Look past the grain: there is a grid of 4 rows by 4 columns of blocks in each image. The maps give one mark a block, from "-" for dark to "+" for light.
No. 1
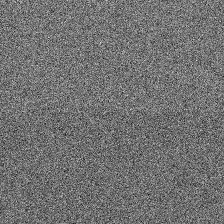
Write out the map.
++++
++++
----
----
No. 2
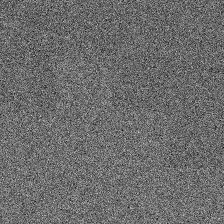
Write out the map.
----
-+--
+++-
++++
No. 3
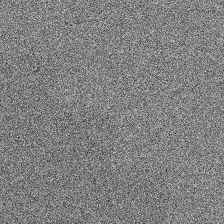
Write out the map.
++++
-+++
--++
---+
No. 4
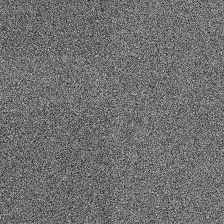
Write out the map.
--++
++++
--++
--++
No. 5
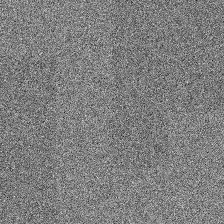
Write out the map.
++--
-+--
-+-+
-+++
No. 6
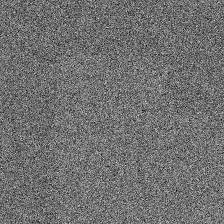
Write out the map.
----
-++-
-+++
-+++
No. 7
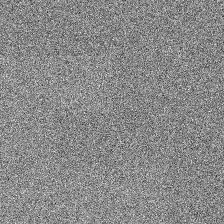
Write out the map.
----
++--
+---
+++-
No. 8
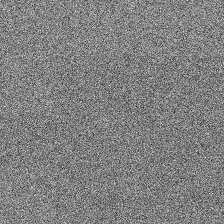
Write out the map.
++++
+---
----
+---
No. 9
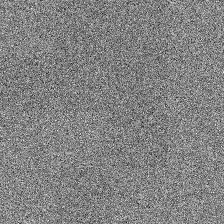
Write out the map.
+--+
---+
++-+
+-++
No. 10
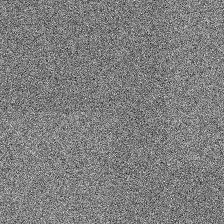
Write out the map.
---+
---+
++-+
++--
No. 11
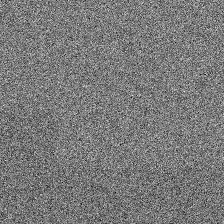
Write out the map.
++++
++++
-+++
----
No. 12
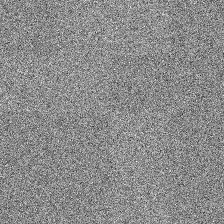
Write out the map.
-++-
++--
--+-
--+-
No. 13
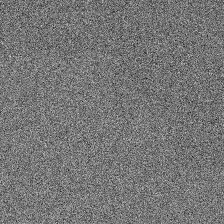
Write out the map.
----
++--
+++-
++++
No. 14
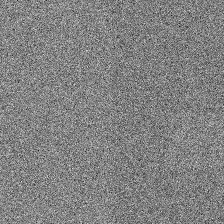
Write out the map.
++--
++--
++-+
++--
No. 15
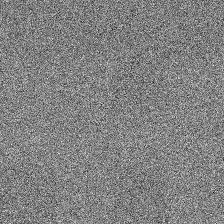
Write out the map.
----
++-+
++++
-+-+
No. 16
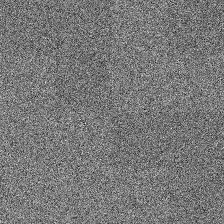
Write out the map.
--+-
+-++
++--
+++-
